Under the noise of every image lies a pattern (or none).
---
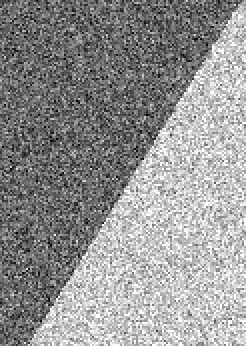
a sharp edge
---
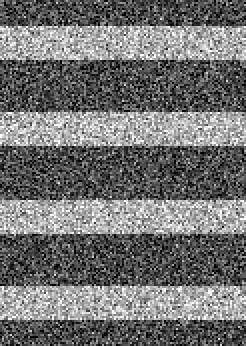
horizontal stripes
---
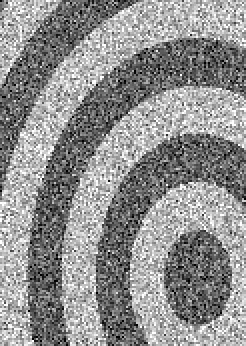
rings round one point
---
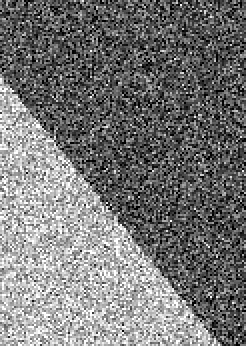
a sharp edge
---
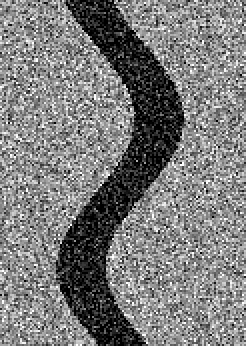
a wavy band
